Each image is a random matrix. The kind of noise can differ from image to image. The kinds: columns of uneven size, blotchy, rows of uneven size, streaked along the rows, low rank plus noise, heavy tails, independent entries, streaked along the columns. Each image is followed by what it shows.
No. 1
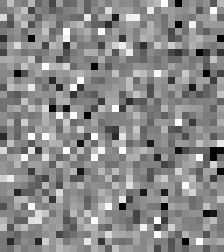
heavy tails
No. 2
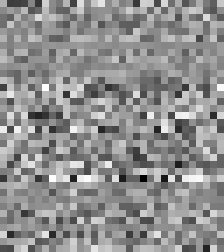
rows of uneven size
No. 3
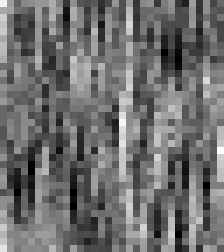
streaked along the columns
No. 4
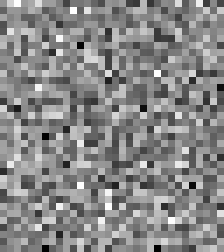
low rank plus noise
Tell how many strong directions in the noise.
five to eight
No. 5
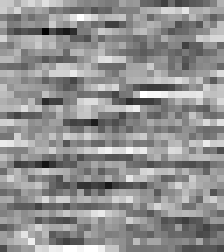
streaked along the rows
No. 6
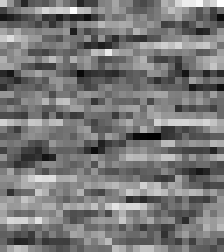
streaked along the rows
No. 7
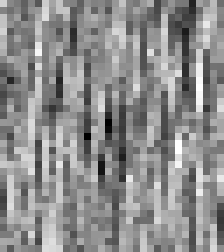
streaked along the columns
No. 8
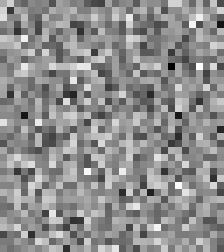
independent entries
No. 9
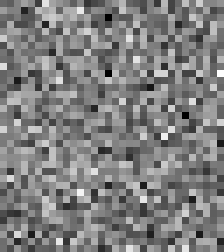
independent entries
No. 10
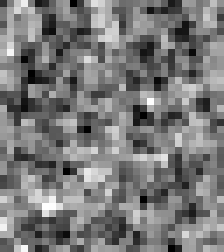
blotchy
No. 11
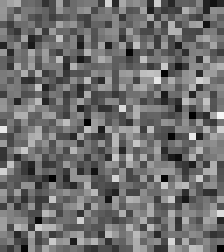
independent entries
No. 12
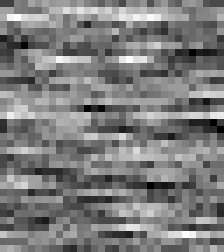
streaked along the rows
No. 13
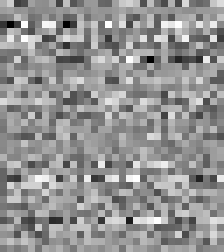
rows of uneven size
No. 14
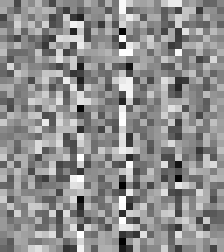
columns of uneven size
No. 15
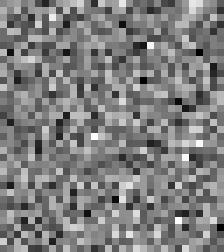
independent entries
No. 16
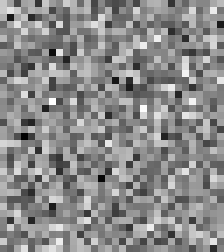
independent entries
